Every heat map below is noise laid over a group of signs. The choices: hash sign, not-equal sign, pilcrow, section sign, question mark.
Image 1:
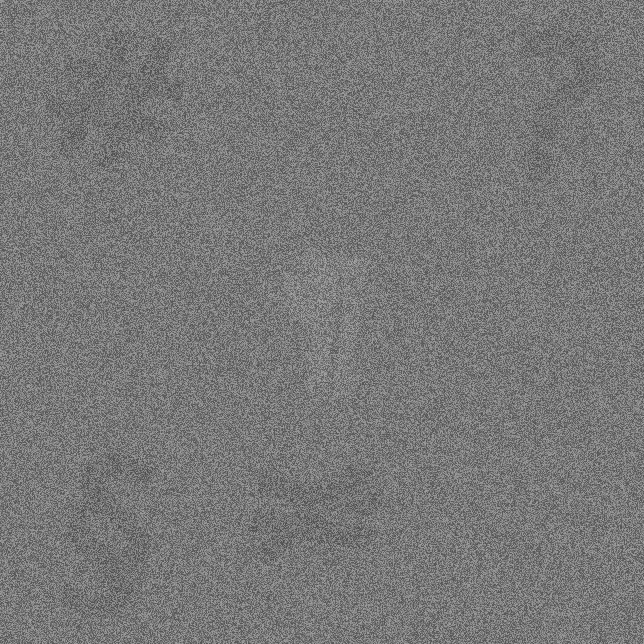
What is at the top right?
question mark
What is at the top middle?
nothing
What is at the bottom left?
section sign
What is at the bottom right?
nothing
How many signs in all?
5
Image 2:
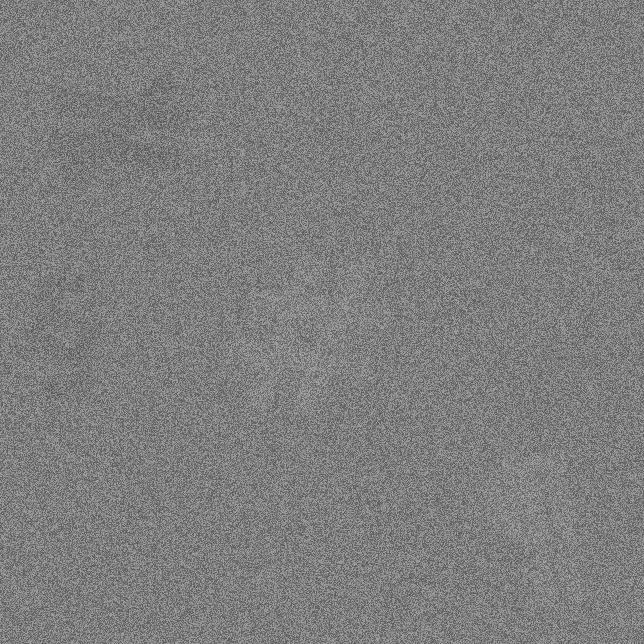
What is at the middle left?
section sign
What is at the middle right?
nothing
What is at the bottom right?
pilcrow
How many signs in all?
4
